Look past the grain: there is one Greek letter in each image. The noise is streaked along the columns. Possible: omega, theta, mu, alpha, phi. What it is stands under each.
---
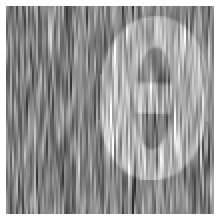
light theta
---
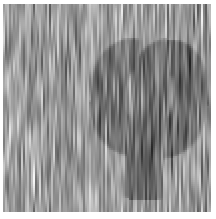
dark phi
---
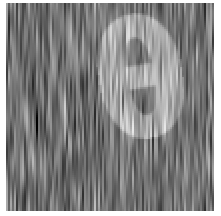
light theta
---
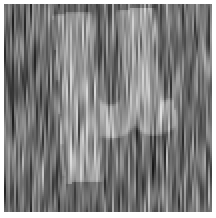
light mu
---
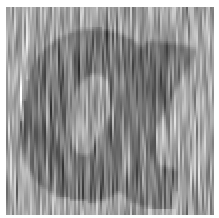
dark alpha
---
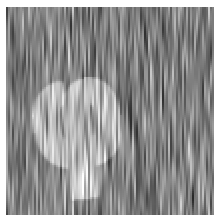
light phi
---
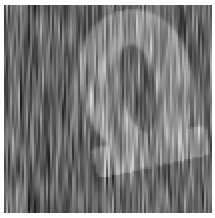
light omega
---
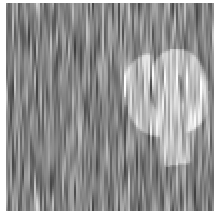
light phi
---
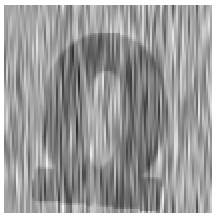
dark omega
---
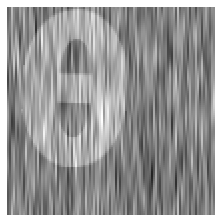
light theta
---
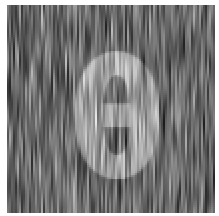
light theta
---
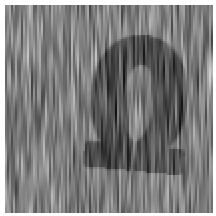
dark omega
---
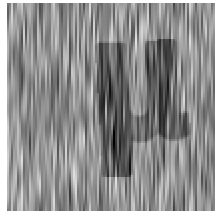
dark mu
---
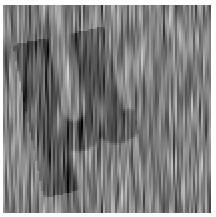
dark mu
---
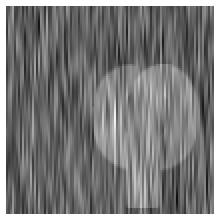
light phi
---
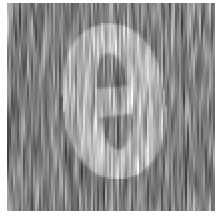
light theta
